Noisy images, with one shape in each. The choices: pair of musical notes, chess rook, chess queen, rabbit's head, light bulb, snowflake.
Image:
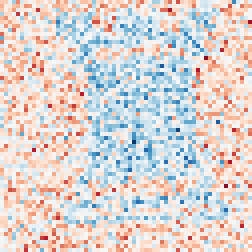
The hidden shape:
chess rook
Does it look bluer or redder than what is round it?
bluer
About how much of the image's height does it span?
nearly all
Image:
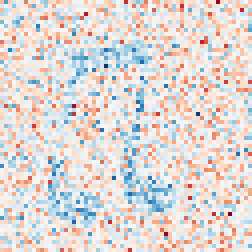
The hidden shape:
pair of musical notes
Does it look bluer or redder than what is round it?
bluer
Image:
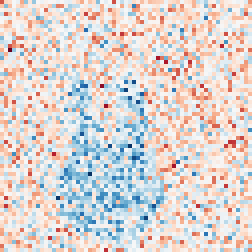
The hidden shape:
rabbit's head
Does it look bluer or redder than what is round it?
bluer
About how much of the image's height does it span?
two thirds
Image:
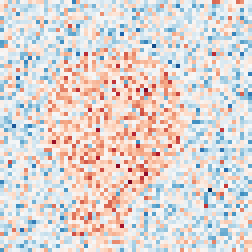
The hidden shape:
light bulb
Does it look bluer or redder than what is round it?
redder
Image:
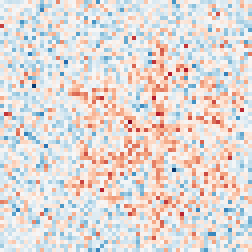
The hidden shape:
snowflake
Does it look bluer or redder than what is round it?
redder
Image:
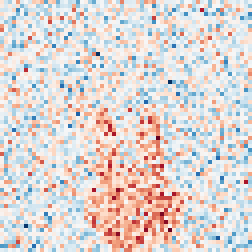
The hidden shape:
rabbit's head
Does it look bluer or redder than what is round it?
redder
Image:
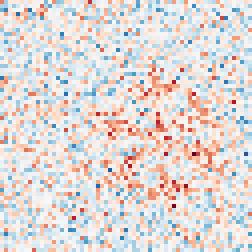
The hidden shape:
snowflake
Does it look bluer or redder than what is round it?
redder
